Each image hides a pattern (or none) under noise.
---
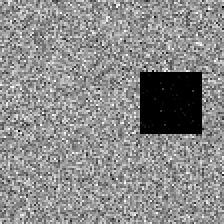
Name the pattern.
one block
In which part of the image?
middle right
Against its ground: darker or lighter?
darker
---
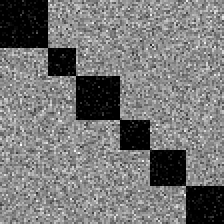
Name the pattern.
blocks along the diagonal
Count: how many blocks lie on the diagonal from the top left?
6
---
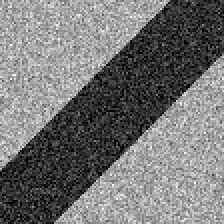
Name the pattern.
a diagonal band
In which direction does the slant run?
bottom left to top right
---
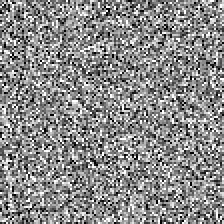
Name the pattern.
only noise
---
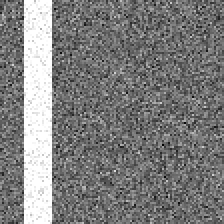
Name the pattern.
one band of columns
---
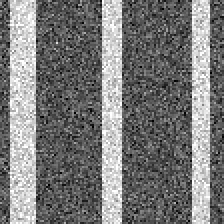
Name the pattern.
bands of columns
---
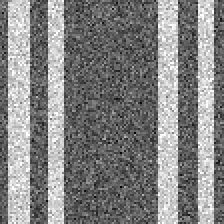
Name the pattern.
bands of columns
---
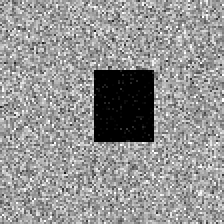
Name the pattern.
one block
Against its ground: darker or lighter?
darker
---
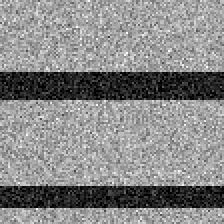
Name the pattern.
bands of rows
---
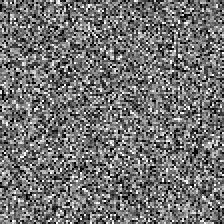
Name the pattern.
only noise
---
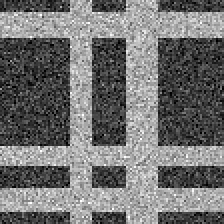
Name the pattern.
bands of rows crossing bands of columns
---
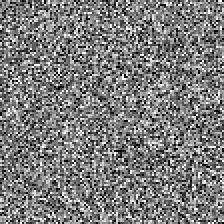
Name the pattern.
only noise
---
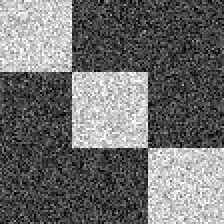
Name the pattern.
blocks along the diagonal
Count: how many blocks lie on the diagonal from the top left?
3
